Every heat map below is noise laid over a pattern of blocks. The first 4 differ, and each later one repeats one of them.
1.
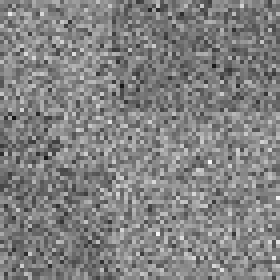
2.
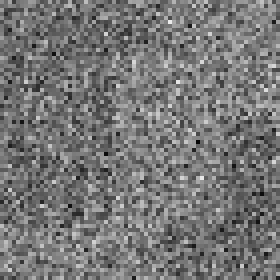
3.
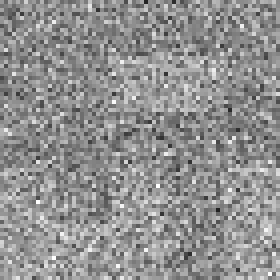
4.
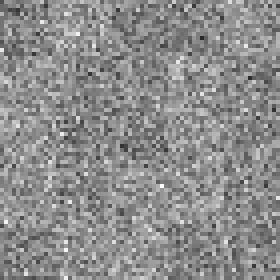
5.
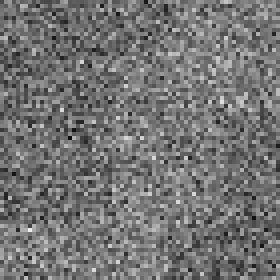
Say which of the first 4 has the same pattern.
2
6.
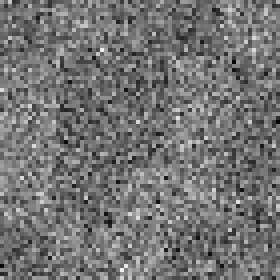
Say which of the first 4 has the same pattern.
4
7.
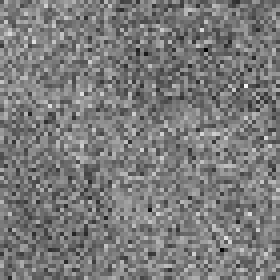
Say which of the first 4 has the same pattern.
1
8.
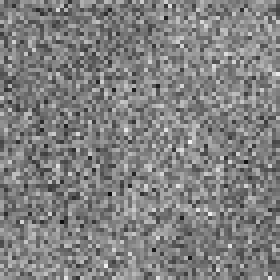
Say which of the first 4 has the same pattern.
2
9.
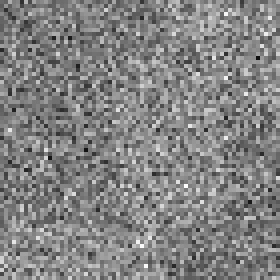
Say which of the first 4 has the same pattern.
2
